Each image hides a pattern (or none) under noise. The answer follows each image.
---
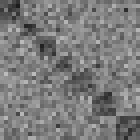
blocks along the diagonal
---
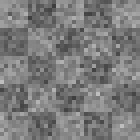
a checkerboard
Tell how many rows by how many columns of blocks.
5 by 5
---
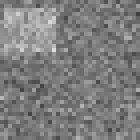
one block
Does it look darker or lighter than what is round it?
lighter
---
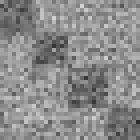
blocks along the diagonal
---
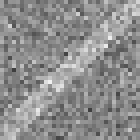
a diagonal band
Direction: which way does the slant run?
bottom left to top right
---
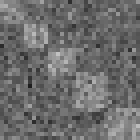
blocks along the diagonal
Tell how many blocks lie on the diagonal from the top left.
5
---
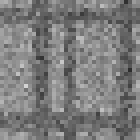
bands of rows crossing bands of columns
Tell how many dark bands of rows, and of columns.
2 and 3
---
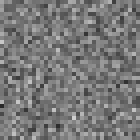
only noise
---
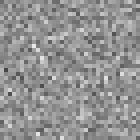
only noise
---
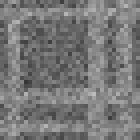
bands of rows crossing bands of columns
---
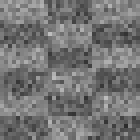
a checkerboard
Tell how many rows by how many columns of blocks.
6 by 3
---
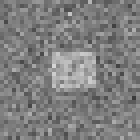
one block
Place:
centre
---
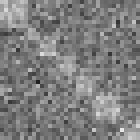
blocks along the diagonal
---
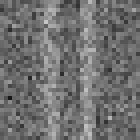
bands of columns
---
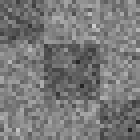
blocks along the diagonal
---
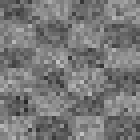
a checkerboard
